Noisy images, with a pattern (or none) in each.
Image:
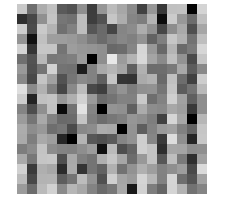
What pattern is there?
vertical stripes
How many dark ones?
6
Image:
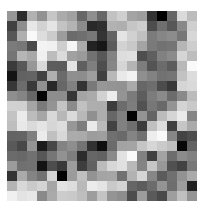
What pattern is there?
rings round one point
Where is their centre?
top left
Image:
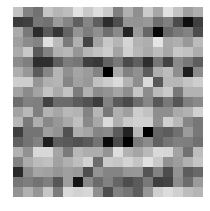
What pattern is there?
horizontal stripes
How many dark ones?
5
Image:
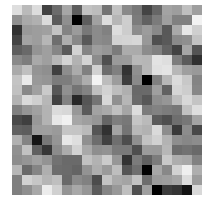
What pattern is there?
diagonal stripes
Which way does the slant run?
top left to bottom right
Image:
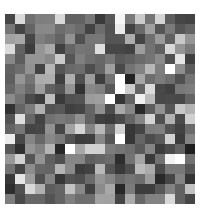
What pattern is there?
only noise
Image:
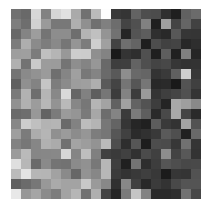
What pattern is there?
a sharp edge
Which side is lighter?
left
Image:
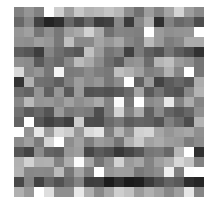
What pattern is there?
horizontal stripes
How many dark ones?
6
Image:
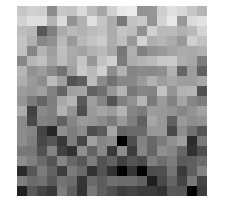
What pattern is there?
a smooth slope
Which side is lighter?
top
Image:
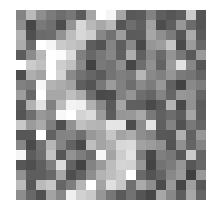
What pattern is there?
a wavy band
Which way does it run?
top to bottom
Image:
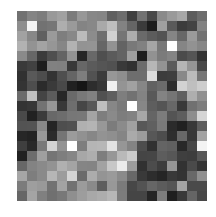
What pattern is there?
spokes from one point
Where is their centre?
top right
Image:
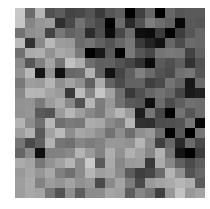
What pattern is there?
a sharp edge
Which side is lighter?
bottom left
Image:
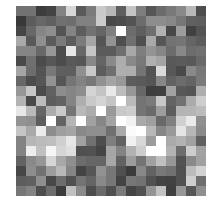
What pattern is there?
a wavy band
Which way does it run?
left to right
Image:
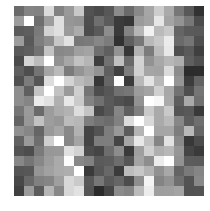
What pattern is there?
vertical stripes
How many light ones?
2
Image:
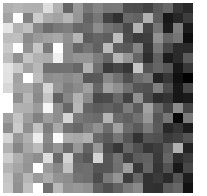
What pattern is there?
a smooth slope
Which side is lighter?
left
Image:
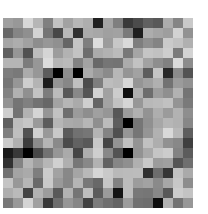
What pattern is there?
only noise
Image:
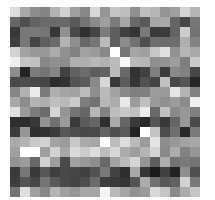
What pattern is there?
horizontal stripes
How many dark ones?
4
